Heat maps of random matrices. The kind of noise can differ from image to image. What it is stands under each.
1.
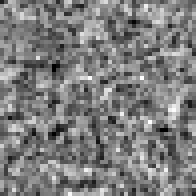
blotchy
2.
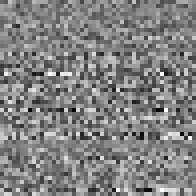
rows of uneven size
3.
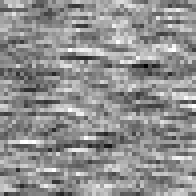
streaked along the rows
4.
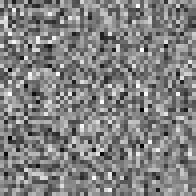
low rank plus noise
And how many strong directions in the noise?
three or four
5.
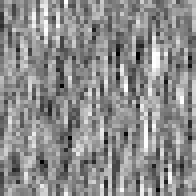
streaked along the columns
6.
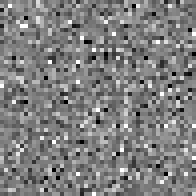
heavy tails
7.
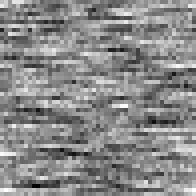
streaked along the rows
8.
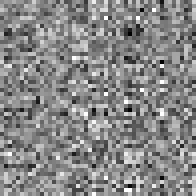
low rank plus noise
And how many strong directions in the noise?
two
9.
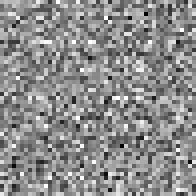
low rank plus noise
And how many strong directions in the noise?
five to eight
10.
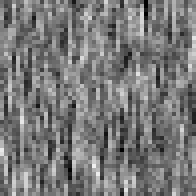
streaked along the columns
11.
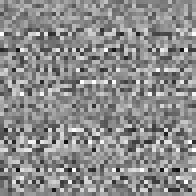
rows of uneven size
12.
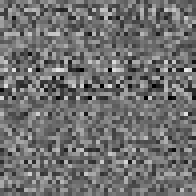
rows of uneven size
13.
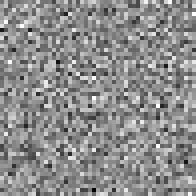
low rank plus noise
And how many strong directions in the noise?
five to eight
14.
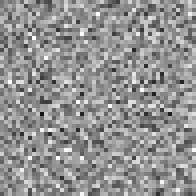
low rank plus noise
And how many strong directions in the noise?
three or four
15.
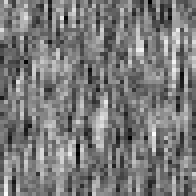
streaked along the columns
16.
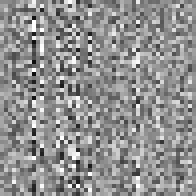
columns of uneven size
